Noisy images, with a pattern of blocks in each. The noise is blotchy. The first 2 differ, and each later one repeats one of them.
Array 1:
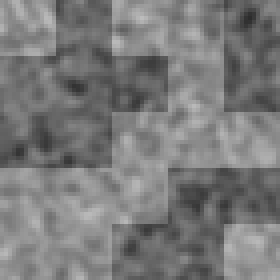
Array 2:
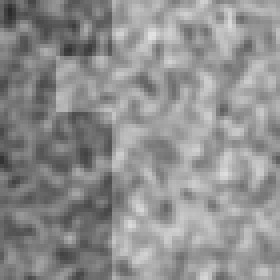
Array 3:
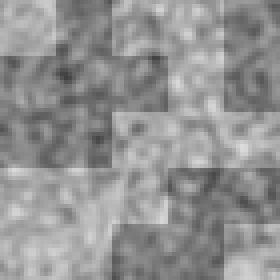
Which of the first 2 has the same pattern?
1
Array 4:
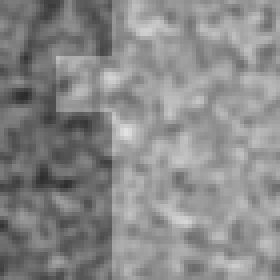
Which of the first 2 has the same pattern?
2
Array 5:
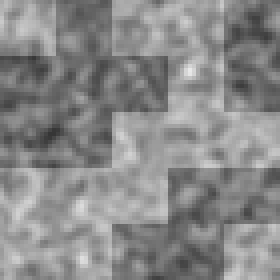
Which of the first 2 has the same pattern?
1
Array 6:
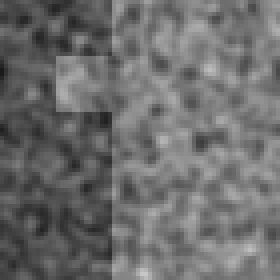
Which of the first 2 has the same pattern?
2
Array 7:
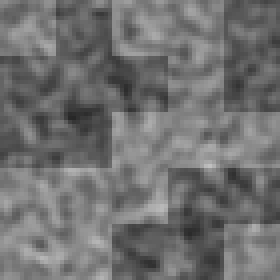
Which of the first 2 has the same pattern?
1
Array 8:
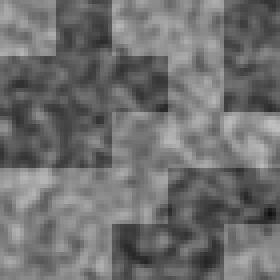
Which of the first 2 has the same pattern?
1
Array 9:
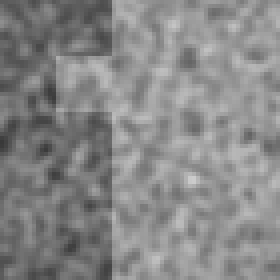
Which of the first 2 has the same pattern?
2
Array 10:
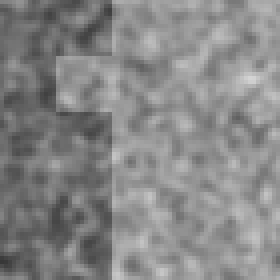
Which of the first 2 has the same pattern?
2
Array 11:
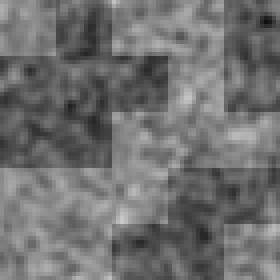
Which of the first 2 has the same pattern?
1
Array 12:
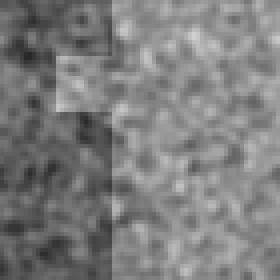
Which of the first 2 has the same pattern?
2
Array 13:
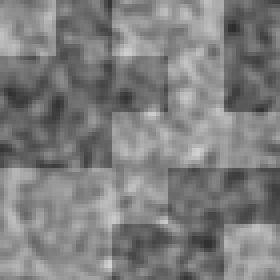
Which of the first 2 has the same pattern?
1
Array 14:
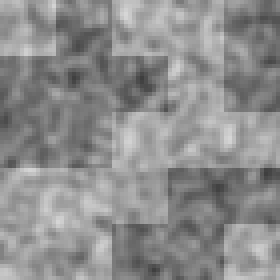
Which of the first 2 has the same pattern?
1
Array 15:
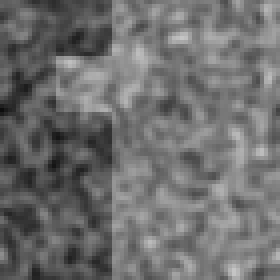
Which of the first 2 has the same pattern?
2
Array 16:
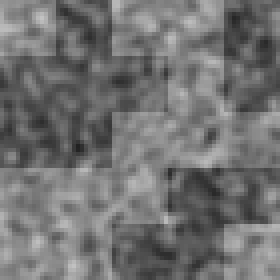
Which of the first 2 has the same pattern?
1
